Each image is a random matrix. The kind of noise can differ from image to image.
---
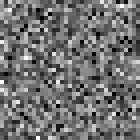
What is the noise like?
independent entries
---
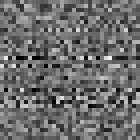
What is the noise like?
rows of uneven size
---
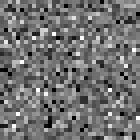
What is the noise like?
heavy tails
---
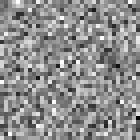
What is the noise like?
independent entries
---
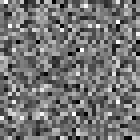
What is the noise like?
low rank plus noise
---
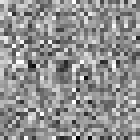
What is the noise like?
low rank plus noise
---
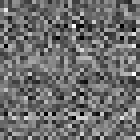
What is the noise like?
low rank plus noise
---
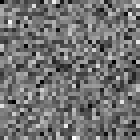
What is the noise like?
independent entries
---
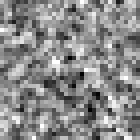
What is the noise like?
blotchy
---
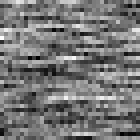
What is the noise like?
streaked along the rows
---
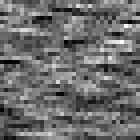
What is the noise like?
streaked along the rows
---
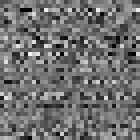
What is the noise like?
rows of uneven size
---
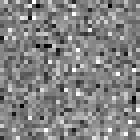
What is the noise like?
heavy tails
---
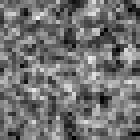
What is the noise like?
blotchy
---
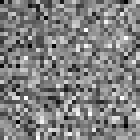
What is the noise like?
independent entries
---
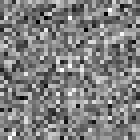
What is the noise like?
independent entries
